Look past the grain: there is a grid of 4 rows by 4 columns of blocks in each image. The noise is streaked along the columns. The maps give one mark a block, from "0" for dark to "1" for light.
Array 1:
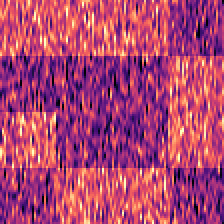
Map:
1 1 1 0
0 0 0 1
1 0 0 1
0 1 1 0
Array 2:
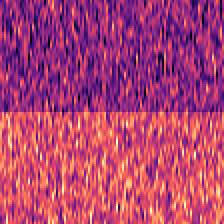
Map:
0 0 0 0
0 0 0 0
1 1 1 1
1 1 1 1
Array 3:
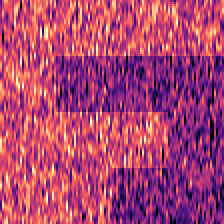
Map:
1 1 1 1
1 0 0 0
1 1 1 0
1 1 0 0
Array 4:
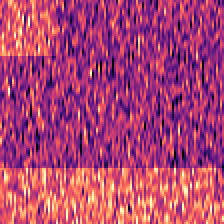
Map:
1 0 0 0
0 0 0 0
0 0 0 0
1 1 1 1
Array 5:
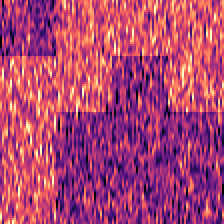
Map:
0 1 1 1
1 1 0 1
1 0 0 0
1 0 0 0
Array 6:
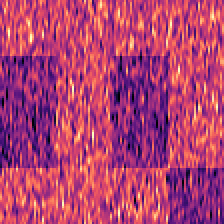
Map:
1 1 1 1
0 1 0 1
0 1 0 1
1 1 1 0
